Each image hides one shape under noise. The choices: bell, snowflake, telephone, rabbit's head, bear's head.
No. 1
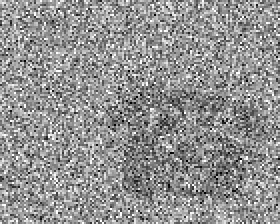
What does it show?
dark telephone
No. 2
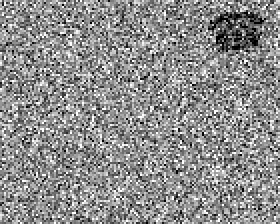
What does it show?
dark telephone, top right
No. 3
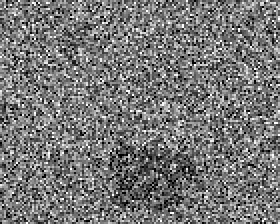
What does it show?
dark telephone, bottom middle
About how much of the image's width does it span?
a third
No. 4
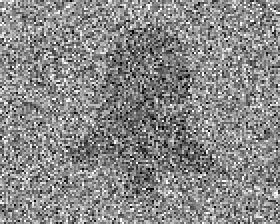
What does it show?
dark bell
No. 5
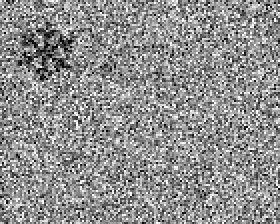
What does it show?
dark snowflake, top left
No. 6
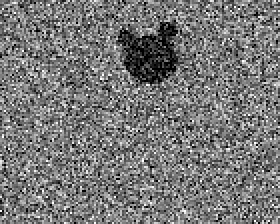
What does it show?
dark bear's head, top middle
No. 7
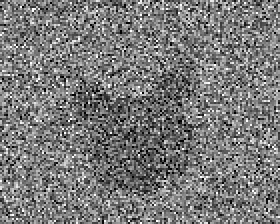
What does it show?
dark bear's head
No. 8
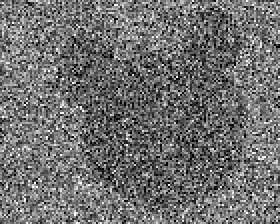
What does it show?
dark bear's head
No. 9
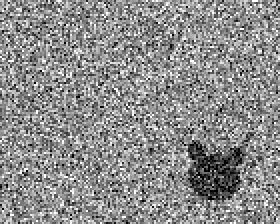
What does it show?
dark bear's head, bottom right
